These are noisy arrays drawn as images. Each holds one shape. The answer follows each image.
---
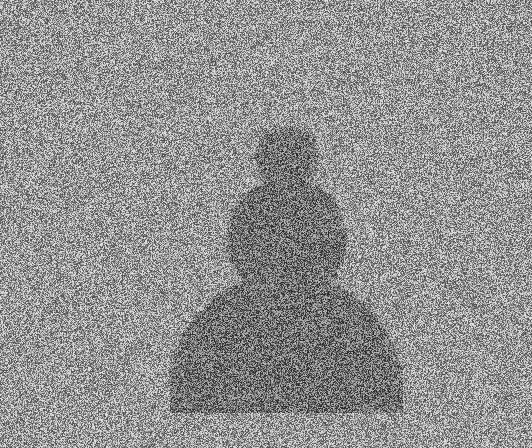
chess pawn
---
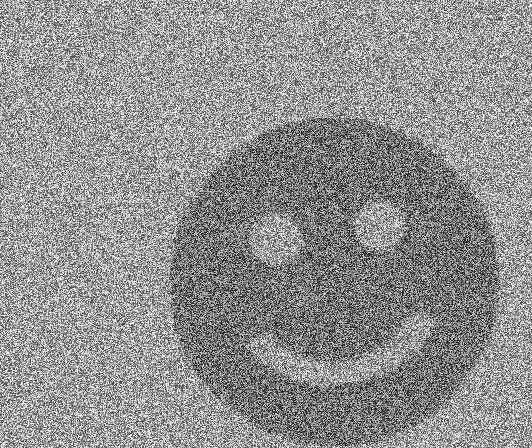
smiling face
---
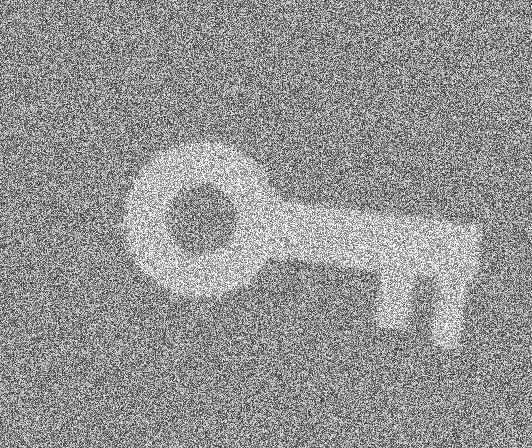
key
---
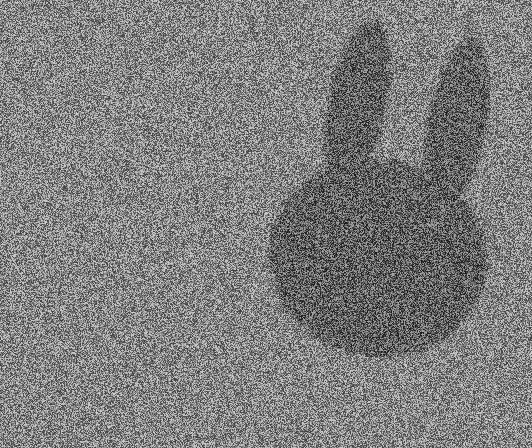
rabbit's head
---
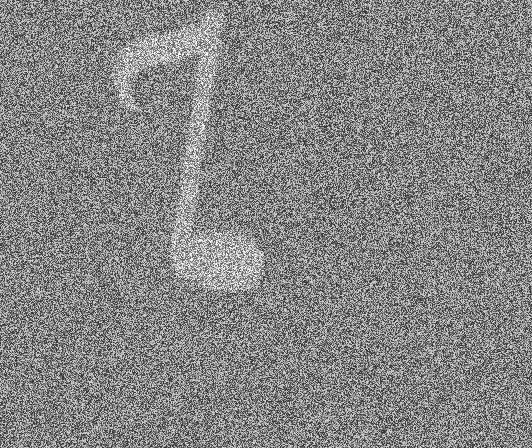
musical note
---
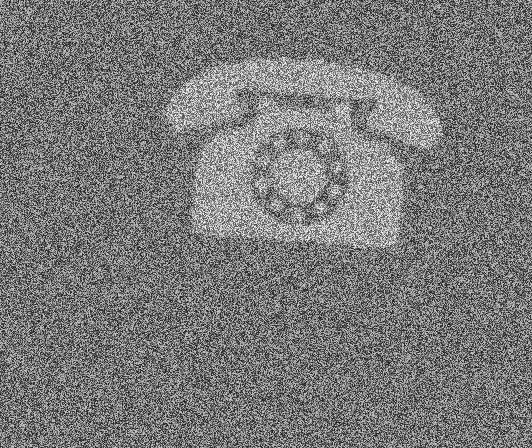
telephone
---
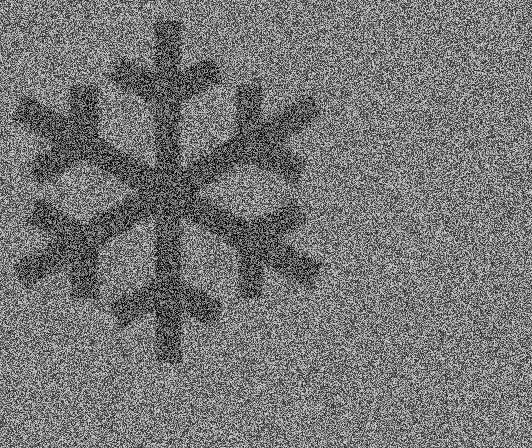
snowflake
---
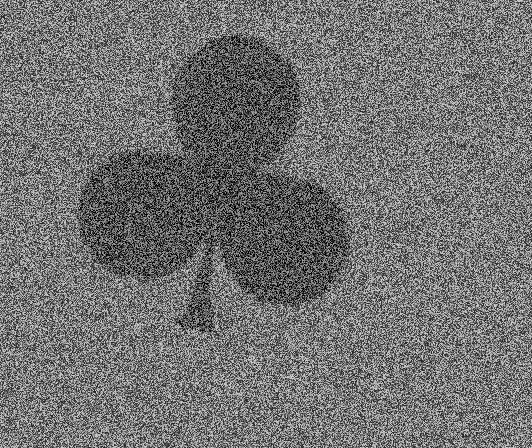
club
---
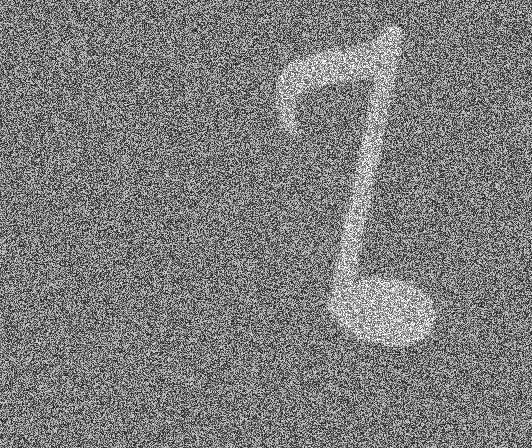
musical note
